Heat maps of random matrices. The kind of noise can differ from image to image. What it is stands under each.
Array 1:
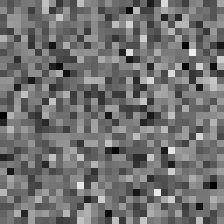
independent entries
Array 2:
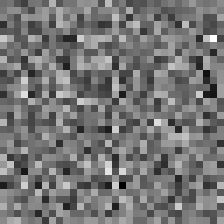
low rank plus noise
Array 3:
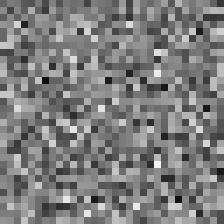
independent entries
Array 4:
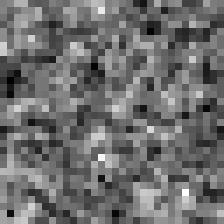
blotchy
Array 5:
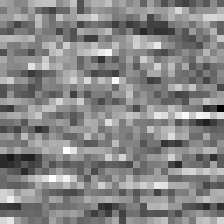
streaked along the rows
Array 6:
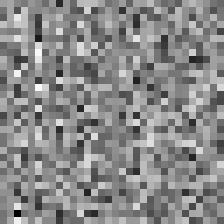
columns of uneven size
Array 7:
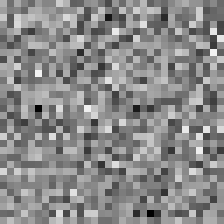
low rank plus noise
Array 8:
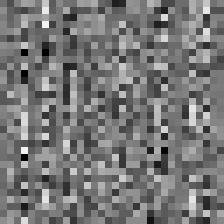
columns of uneven size
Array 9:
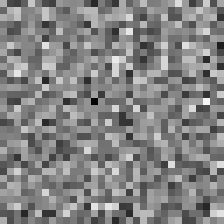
low rank plus noise
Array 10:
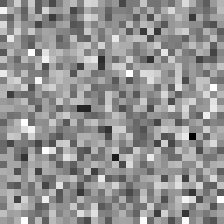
independent entries
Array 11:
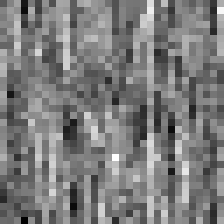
streaked along the columns
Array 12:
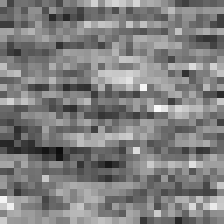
streaked along the rows
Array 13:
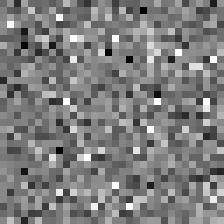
heavy tails
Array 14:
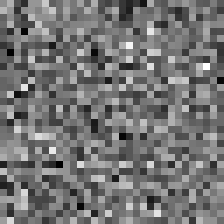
low rank plus noise
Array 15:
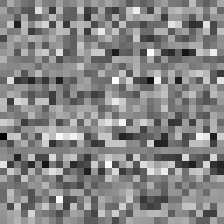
rows of uneven size
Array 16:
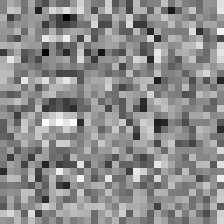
low rank plus noise
